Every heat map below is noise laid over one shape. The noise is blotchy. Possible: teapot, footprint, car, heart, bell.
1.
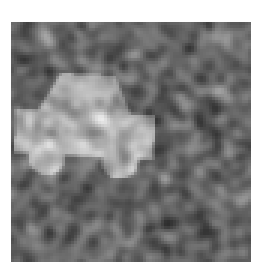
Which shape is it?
car
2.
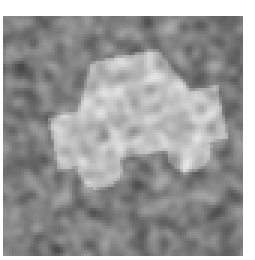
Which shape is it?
car
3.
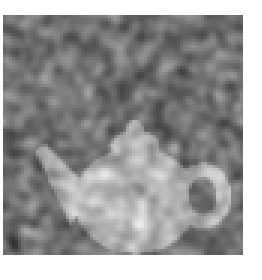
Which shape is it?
teapot
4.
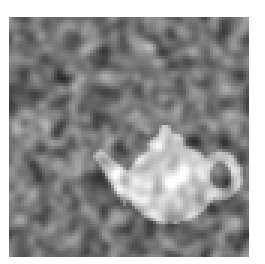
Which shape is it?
teapot
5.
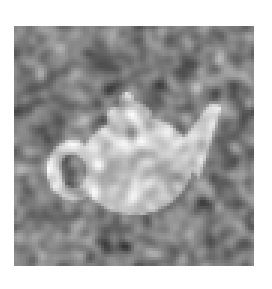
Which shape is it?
teapot
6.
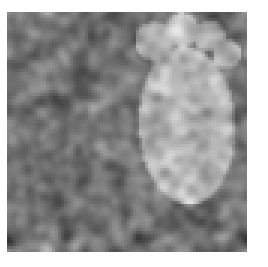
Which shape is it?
footprint
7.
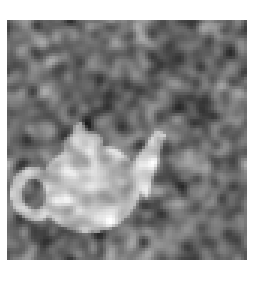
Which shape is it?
teapot
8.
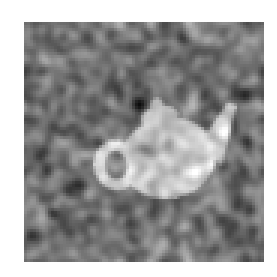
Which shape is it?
teapot
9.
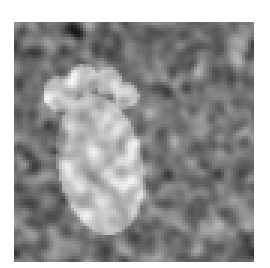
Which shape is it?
footprint
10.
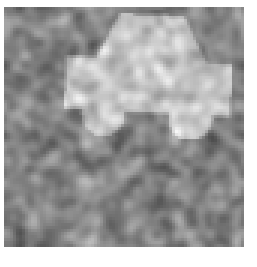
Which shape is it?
car
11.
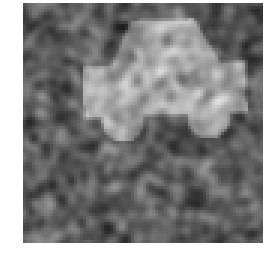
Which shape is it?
car
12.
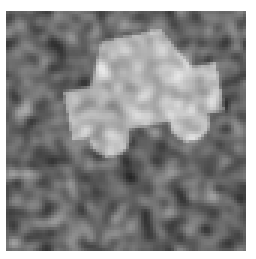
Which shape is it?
car
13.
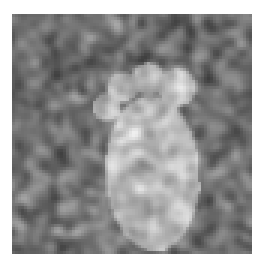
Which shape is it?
footprint
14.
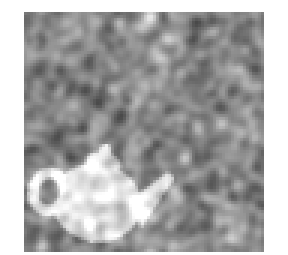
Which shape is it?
teapot
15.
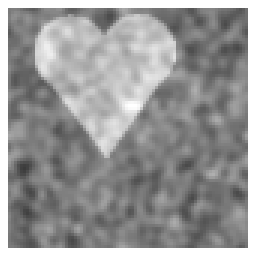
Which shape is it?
heart
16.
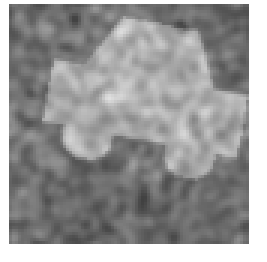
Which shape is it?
car
